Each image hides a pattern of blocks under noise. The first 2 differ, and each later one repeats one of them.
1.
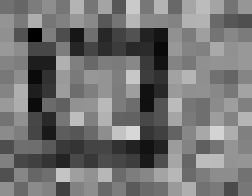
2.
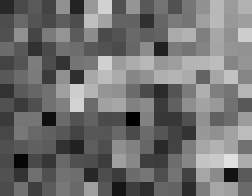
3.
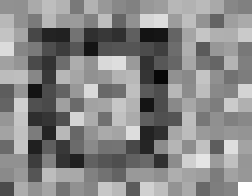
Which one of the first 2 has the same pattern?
1
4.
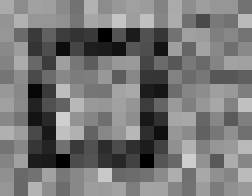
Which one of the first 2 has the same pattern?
1
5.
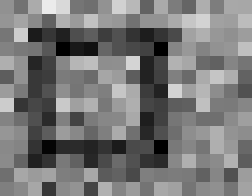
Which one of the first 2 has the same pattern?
1
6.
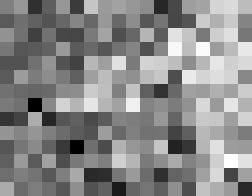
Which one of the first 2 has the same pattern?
2
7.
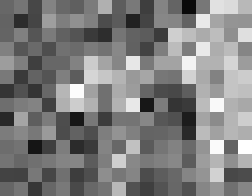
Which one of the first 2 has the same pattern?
2
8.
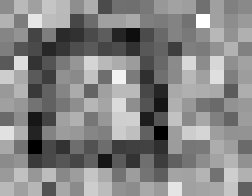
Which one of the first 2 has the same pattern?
1
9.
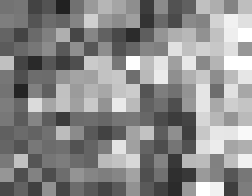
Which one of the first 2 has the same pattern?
2
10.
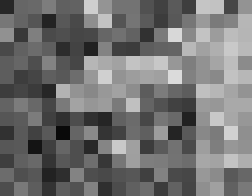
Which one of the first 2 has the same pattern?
2
